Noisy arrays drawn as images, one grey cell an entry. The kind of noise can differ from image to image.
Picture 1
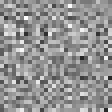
low rank plus noise
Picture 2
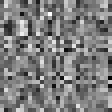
low rank plus noise
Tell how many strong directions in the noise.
two
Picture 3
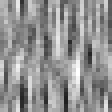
streaked along the columns
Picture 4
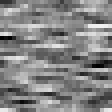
streaked along the rows
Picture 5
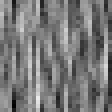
streaked along the columns
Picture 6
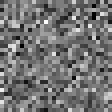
independent entries
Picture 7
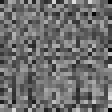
low rank plus noise
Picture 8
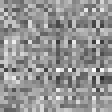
low rank plus noise
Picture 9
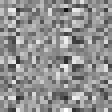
low rank plus noise
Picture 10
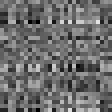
low rank plus noise
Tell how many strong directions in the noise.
one
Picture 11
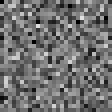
independent entries
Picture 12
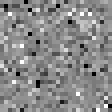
heavy tails
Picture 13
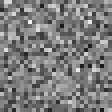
independent entries
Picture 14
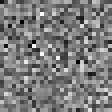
independent entries
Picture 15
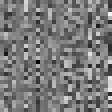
columns of uneven size
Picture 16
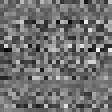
rows of uneven size
